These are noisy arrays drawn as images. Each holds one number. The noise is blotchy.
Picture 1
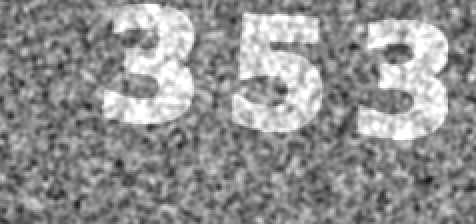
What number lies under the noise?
353
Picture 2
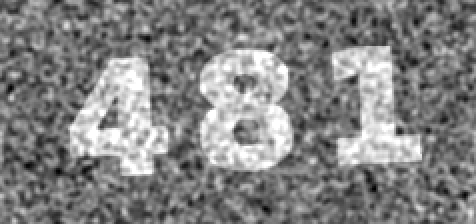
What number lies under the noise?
481
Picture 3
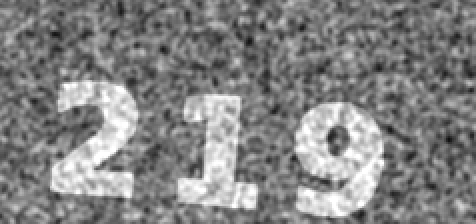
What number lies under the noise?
219
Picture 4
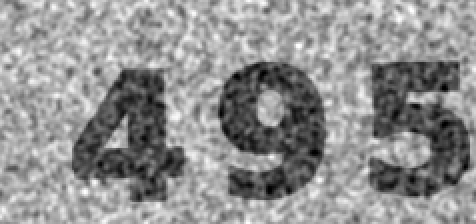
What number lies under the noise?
495
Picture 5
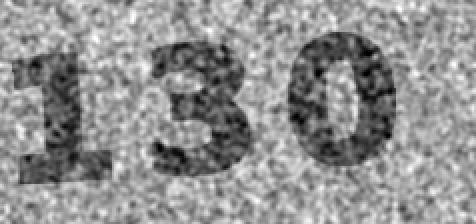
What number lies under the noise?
130
